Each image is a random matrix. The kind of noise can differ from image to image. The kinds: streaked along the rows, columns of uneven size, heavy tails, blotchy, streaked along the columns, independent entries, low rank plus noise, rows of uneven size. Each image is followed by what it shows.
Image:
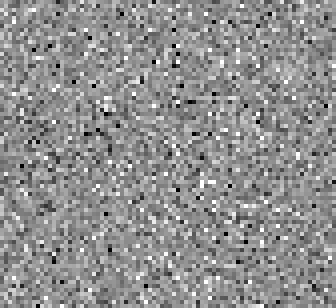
heavy tails
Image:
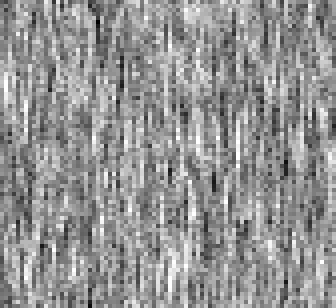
streaked along the columns
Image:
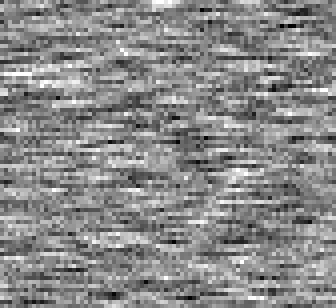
streaked along the rows
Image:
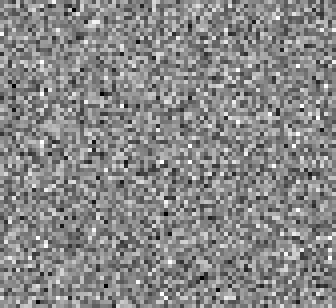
independent entries
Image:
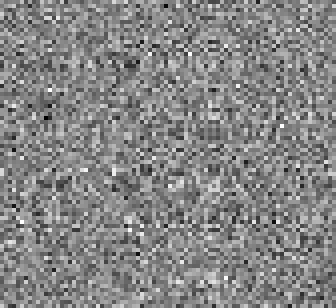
low rank plus noise
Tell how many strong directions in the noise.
one
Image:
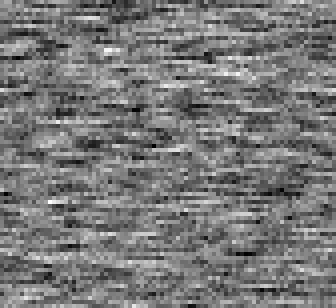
streaked along the rows
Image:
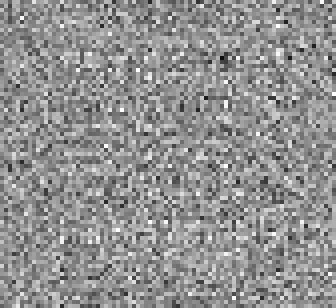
low rank plus noise
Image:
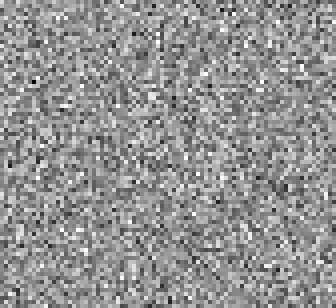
independent entries
